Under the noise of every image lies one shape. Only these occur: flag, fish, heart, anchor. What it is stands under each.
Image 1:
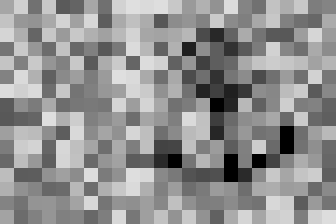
dark anchor
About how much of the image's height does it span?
two thirds
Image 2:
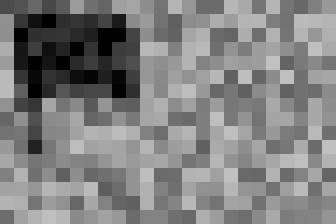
dark flag
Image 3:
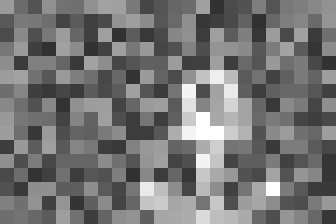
light anchor
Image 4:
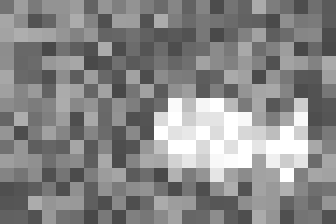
light fish
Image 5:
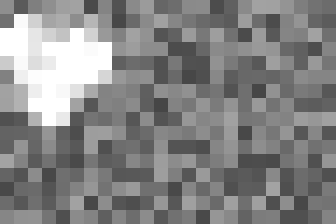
light heart
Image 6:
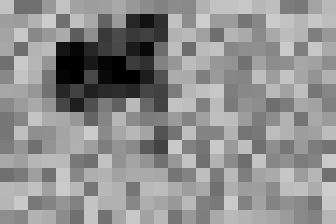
dark flag
